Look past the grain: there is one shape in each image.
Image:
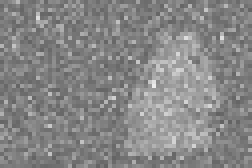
chess knight
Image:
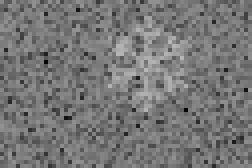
snowflake
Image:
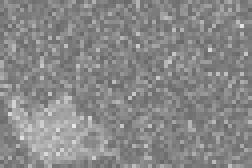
teapot
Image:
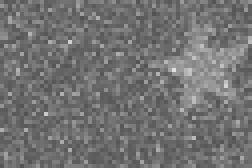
star
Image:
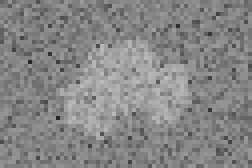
car
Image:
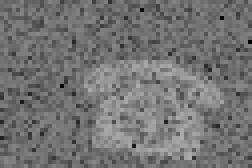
telephone
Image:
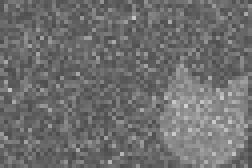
cat's head
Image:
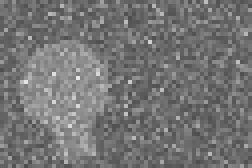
light bulb
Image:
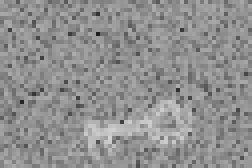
key
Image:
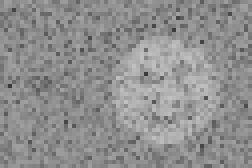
smiling face
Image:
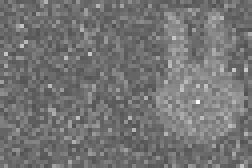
rabbit's head
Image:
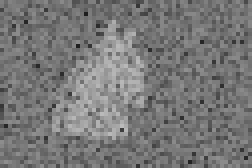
chess knight
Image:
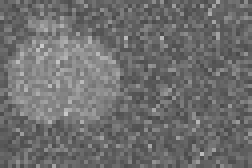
apple
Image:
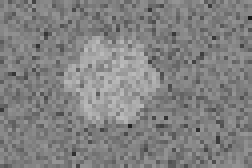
flower
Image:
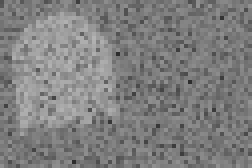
ghost
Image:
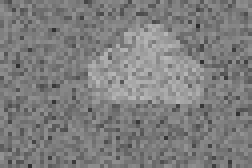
cloud
